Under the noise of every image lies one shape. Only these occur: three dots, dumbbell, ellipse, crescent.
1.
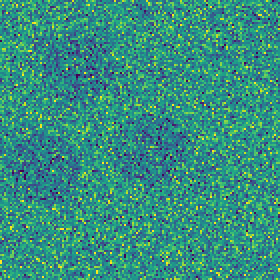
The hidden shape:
three dots
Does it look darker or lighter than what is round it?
darker
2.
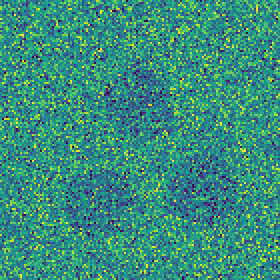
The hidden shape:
three dots
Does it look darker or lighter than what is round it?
darker
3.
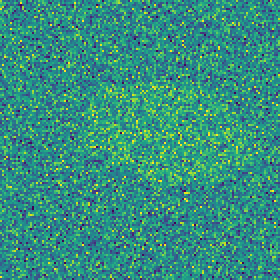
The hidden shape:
ellipse
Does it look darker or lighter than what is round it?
lighter
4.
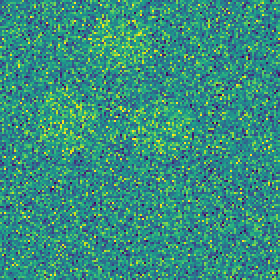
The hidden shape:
three dots
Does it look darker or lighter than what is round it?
lighter
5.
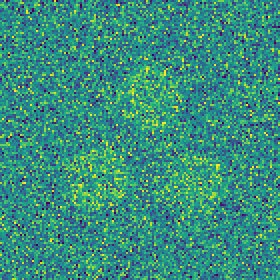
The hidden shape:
three dots
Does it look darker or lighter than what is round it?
lighter
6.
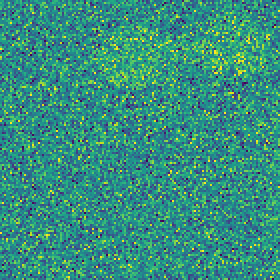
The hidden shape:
dumbbell
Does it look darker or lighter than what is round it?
lighter
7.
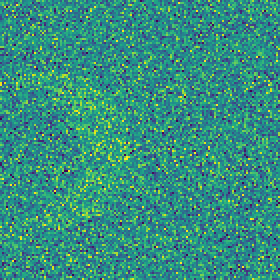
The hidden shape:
crescent
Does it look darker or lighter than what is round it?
lighter
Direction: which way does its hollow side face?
left
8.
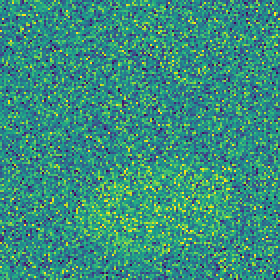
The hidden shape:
ellipse
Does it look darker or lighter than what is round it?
lighter
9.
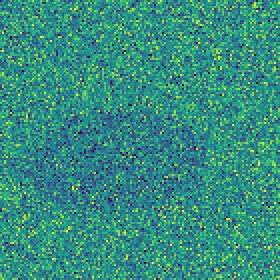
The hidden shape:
ellipse
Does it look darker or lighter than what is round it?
darker
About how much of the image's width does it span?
two thirds
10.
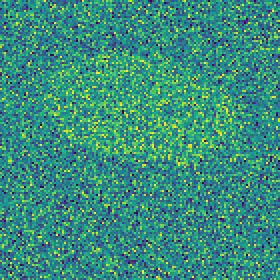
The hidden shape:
ellipse
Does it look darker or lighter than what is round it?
lighter
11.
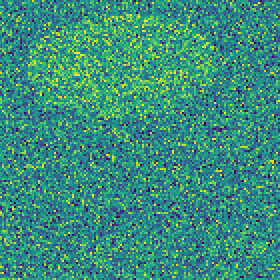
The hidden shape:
ellipse
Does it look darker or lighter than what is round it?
lighter
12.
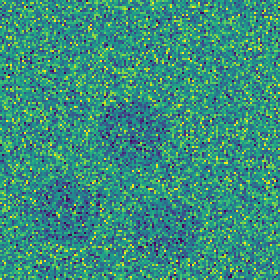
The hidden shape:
three dots
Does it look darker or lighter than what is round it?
darker
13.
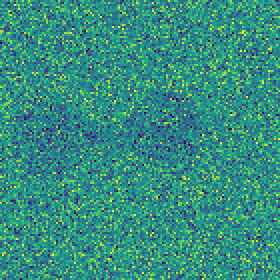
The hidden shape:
dumbbell
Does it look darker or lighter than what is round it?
darker
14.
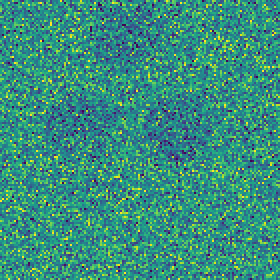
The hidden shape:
three dots
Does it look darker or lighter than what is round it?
darker
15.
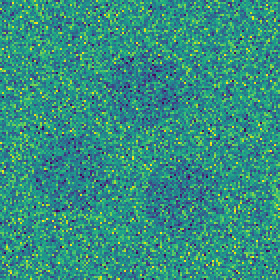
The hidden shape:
three dots
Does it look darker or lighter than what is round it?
darker
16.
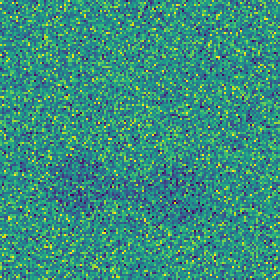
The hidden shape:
dumbbell
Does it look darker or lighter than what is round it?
darker
